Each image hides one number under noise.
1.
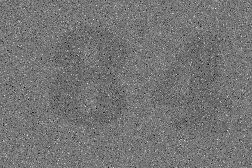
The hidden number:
84
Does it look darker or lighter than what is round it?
darker
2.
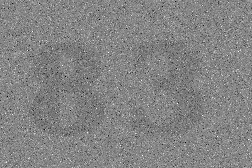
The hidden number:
83
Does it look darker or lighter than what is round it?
darker
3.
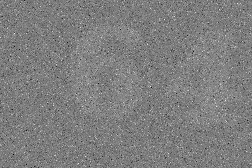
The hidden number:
64
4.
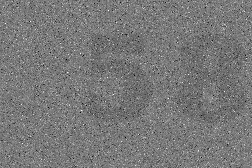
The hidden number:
58
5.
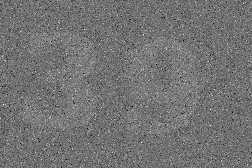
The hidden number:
39
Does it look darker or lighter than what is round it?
lighter
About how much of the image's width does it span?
two thirds
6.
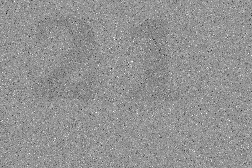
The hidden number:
21
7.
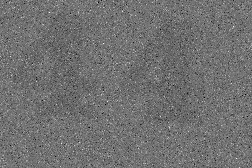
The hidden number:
44
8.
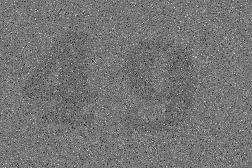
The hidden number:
49
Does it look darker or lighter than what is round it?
darker
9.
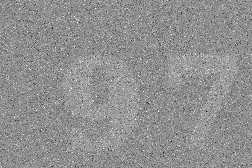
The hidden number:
97
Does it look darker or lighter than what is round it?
lighter
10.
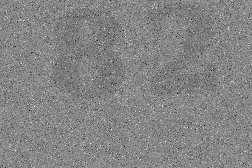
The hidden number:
82
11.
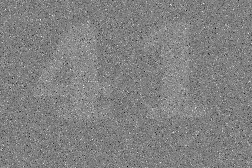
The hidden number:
41
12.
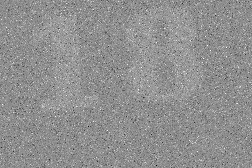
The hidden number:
18
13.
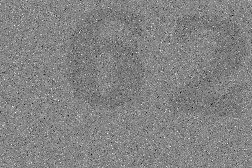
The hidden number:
62
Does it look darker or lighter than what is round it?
darker
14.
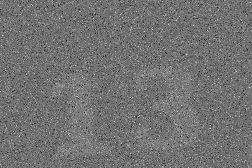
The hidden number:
13
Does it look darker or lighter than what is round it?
lighter
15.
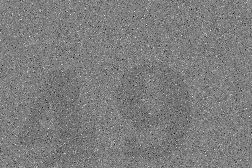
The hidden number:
49
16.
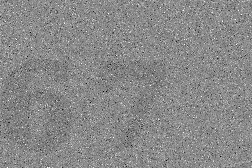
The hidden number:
67
